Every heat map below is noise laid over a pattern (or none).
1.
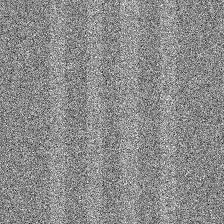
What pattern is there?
bands of columns
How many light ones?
4
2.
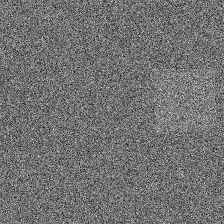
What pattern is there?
one block
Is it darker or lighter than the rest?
lighter
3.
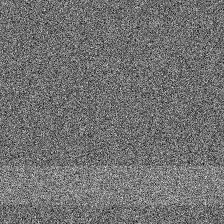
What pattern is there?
one band of rows
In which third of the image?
bottom
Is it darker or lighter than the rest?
lighter
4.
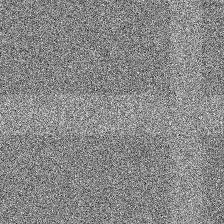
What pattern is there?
bands of rows crossing bands of columns
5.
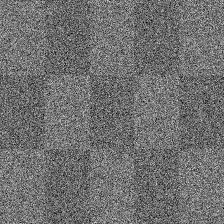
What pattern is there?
a checkerboard
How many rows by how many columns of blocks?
3 by 5
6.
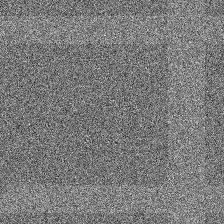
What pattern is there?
bands of rows crossing bands of columns
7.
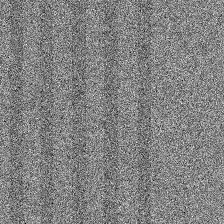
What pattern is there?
bands of columns
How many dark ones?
5
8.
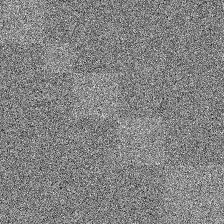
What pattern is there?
blocks along the diagonal
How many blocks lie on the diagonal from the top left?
5
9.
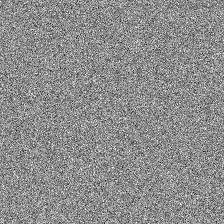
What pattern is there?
only noise
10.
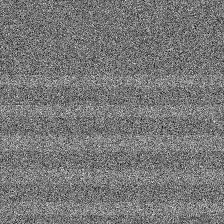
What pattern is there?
bands of rows
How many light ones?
5
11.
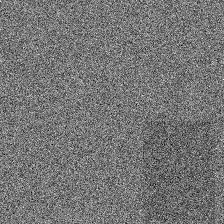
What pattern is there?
one block
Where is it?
bottom right
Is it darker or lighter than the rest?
darker
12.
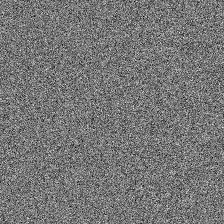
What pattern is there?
only noise
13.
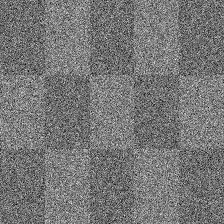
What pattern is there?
a checkerboard
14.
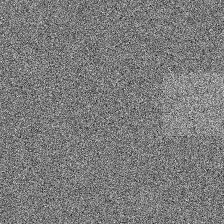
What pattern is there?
one block
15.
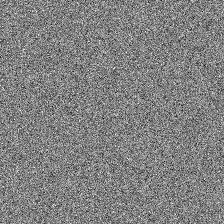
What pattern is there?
only noise
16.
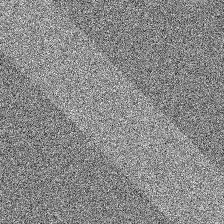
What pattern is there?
a diagonal band
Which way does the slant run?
top left to bottom right
